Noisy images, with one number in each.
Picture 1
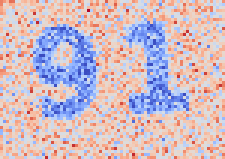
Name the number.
91
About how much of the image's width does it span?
two thirds
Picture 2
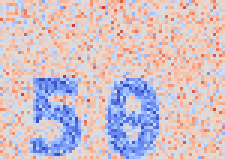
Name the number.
50
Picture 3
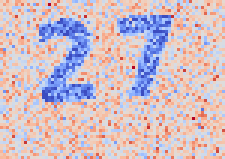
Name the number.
27
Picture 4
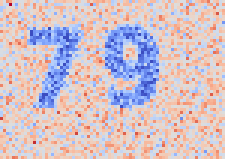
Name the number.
79
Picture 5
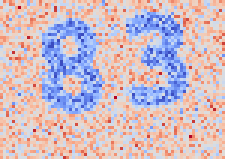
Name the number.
83
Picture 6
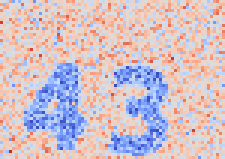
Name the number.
43
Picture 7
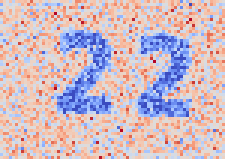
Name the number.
22
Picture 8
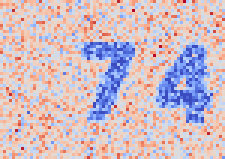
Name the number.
74
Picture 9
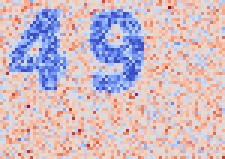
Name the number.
49
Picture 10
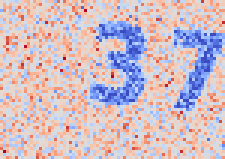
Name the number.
37
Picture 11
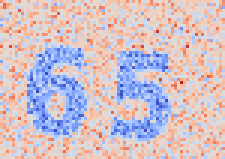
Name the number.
65
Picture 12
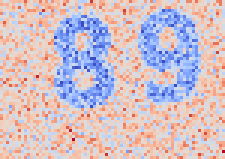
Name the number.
89
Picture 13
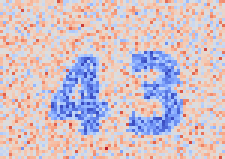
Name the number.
43
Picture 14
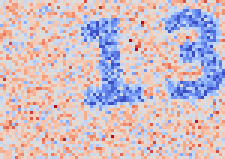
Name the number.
13
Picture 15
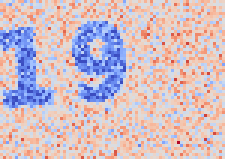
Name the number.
19
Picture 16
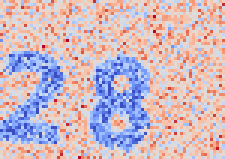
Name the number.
28
